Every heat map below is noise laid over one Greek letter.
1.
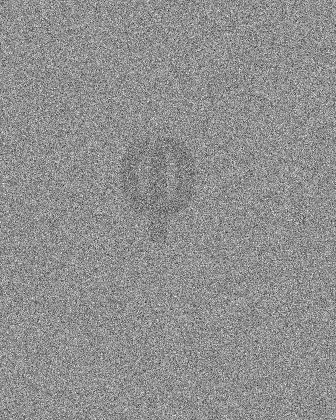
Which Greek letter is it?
phi
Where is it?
centre
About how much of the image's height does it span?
a quarter
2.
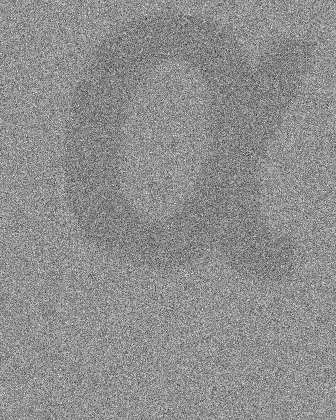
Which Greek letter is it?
alpha
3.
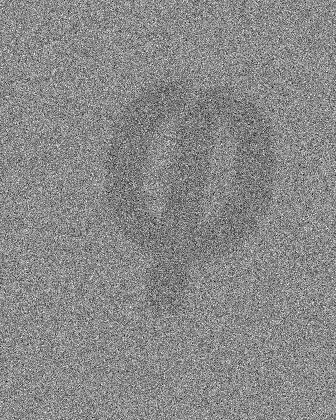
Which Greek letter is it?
phi
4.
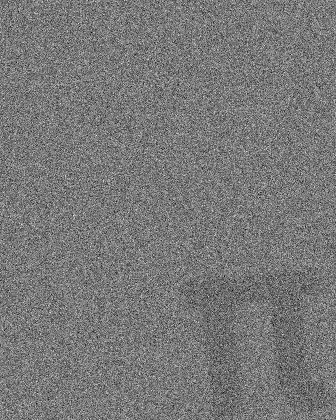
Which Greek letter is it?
pi
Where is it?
bottom right
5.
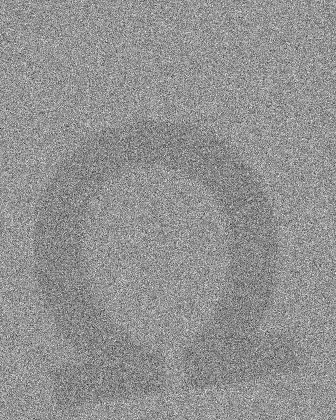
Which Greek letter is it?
omega
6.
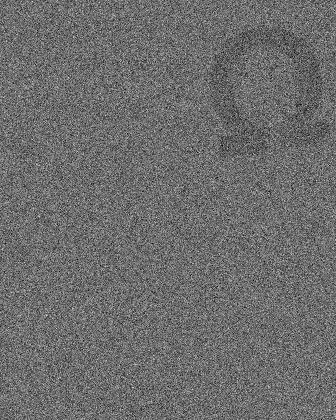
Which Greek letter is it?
omega
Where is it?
top right
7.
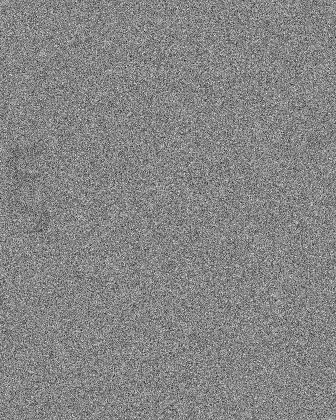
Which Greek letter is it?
xi
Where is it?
middle left
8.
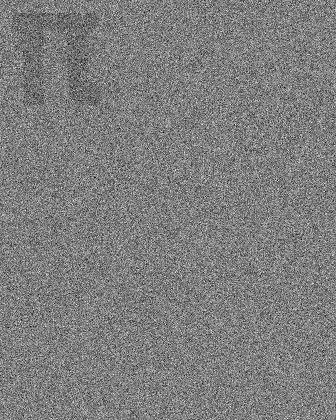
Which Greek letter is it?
pi
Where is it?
top left
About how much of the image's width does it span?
a quarter
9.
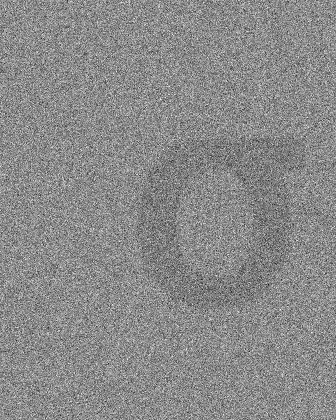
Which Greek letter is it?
sigma
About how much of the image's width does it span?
half
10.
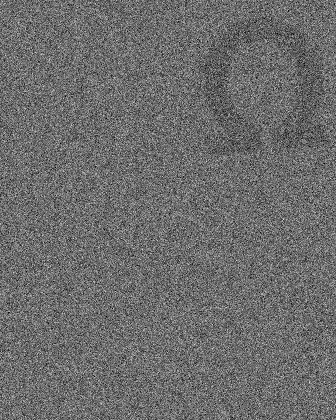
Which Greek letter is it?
omega
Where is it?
top right
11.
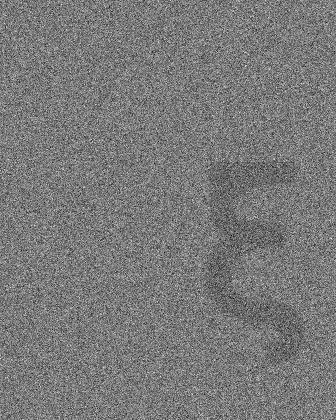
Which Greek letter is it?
xi
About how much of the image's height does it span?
half
